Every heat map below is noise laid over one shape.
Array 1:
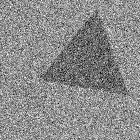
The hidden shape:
triangle
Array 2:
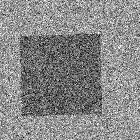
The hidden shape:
square
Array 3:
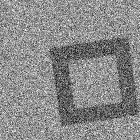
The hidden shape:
square frame
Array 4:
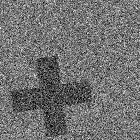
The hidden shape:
cross
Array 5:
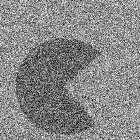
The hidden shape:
disc with a wedge cut out
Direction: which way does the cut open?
right
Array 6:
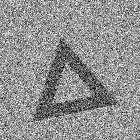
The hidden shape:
triangle frame
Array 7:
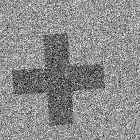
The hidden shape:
cross
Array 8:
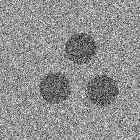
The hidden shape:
three dots
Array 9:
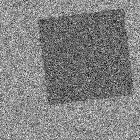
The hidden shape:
square
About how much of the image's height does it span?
two thirds
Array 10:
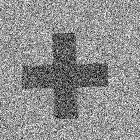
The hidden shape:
cross
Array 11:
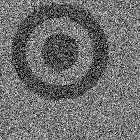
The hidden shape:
bullseye
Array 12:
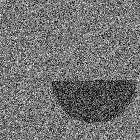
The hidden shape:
half disc
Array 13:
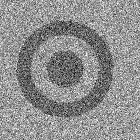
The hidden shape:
bullseye
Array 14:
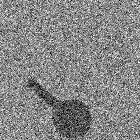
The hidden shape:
lollipop
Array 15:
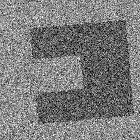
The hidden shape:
square with a notch
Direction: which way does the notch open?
left
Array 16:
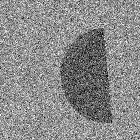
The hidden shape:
half disc
